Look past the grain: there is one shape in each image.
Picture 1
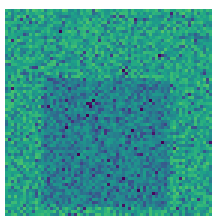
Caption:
dark square
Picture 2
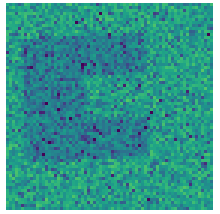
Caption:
dark square with a notch
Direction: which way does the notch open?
right
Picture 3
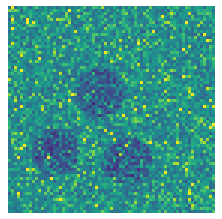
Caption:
dark three dots
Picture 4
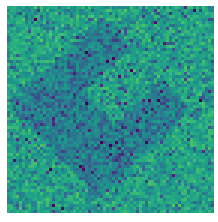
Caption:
dark square with a notch
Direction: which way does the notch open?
up and right
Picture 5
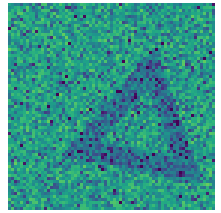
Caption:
dark triangle frame
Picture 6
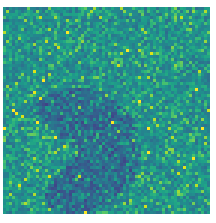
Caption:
dark disc with a wedge cut out
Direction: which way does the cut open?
left
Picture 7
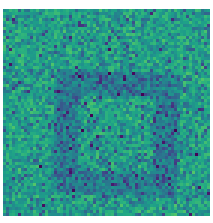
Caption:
dark square frame
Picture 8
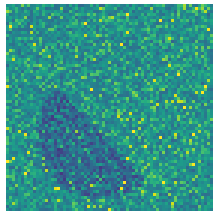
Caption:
dark half disc
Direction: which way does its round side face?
down and left
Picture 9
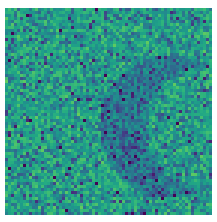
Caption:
dark crescent
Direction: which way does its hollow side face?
right
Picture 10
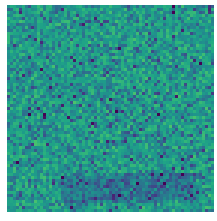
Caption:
dark bar
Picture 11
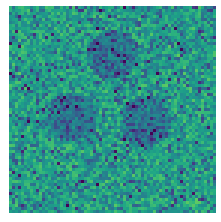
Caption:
dark three dots
